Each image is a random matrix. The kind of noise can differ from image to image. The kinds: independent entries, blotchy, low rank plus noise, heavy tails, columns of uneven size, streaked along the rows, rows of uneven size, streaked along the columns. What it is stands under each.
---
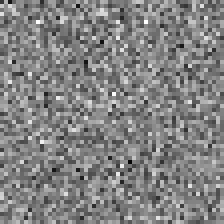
independent entries
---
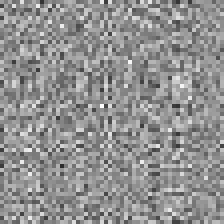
low rank plus noise
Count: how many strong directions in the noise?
two
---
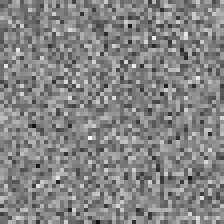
independent entries
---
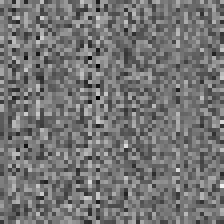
columns of uneven size
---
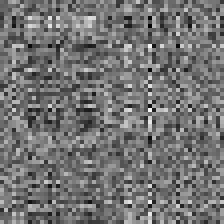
low rank plus noise
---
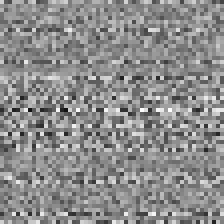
rows of uneven size
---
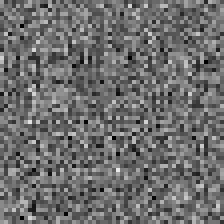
low rank plus noise
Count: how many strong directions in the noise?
five to eight
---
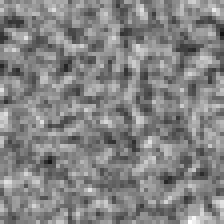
blotchy
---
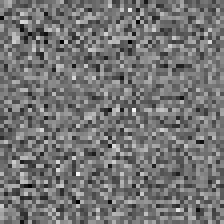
low rank plus noise
